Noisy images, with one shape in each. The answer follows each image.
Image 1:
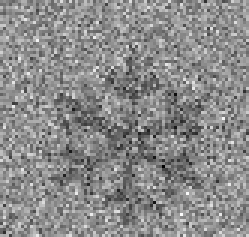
snowflake
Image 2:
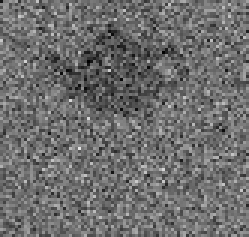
teapot
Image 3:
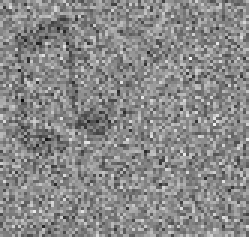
pair of musical notes
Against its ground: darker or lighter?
darker
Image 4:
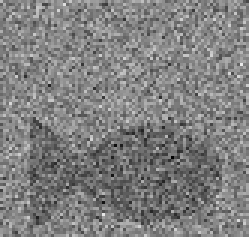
fish
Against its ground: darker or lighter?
darker
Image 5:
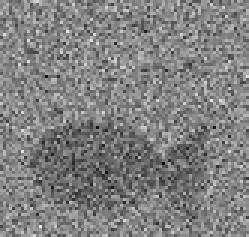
fish
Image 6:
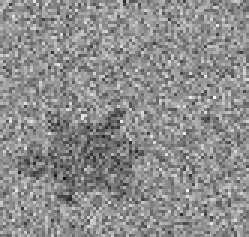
turtle
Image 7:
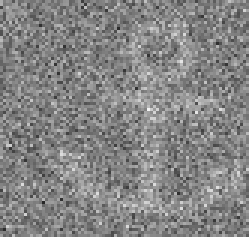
anchor
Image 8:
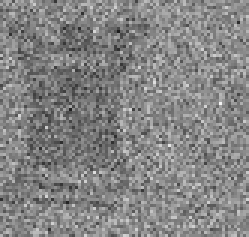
chess rook
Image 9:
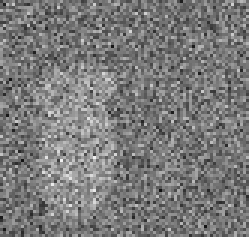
footprint
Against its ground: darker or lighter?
lighter
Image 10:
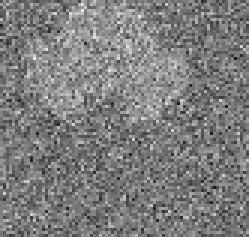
car
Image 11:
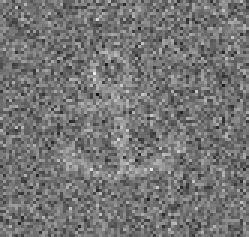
anchor
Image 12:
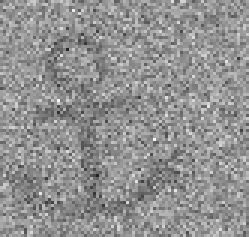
anchor
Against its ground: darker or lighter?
darker
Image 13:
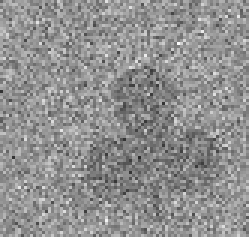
club
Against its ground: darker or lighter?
darker
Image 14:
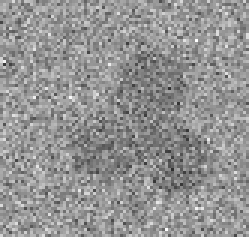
club
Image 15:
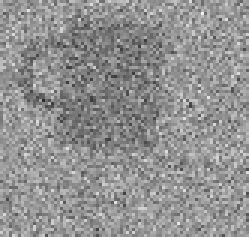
cup
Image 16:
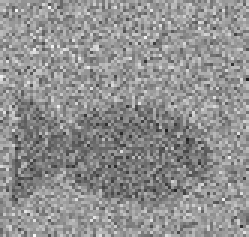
fish
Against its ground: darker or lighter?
darker
